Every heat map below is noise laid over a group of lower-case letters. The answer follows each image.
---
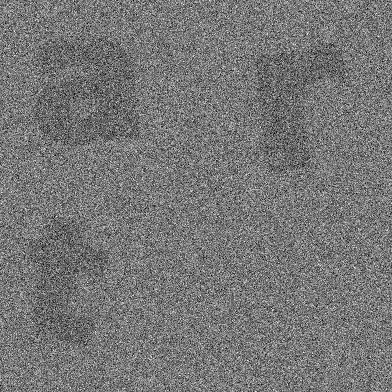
top left: a; top right: r; bottom left: t
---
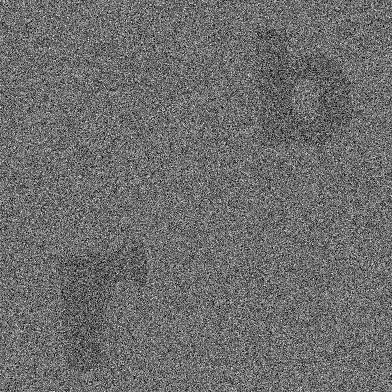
top right: b; bottom left: r
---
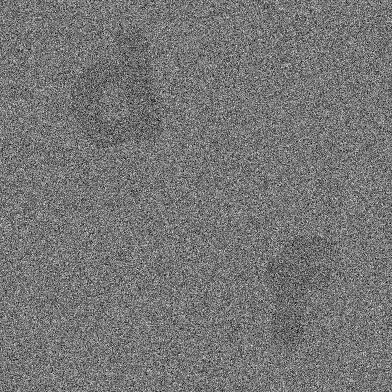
top left: d; bottom right: f
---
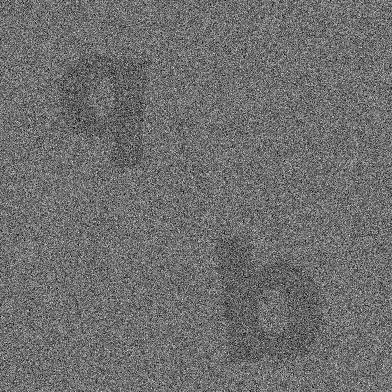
top left: q; bottom right: b
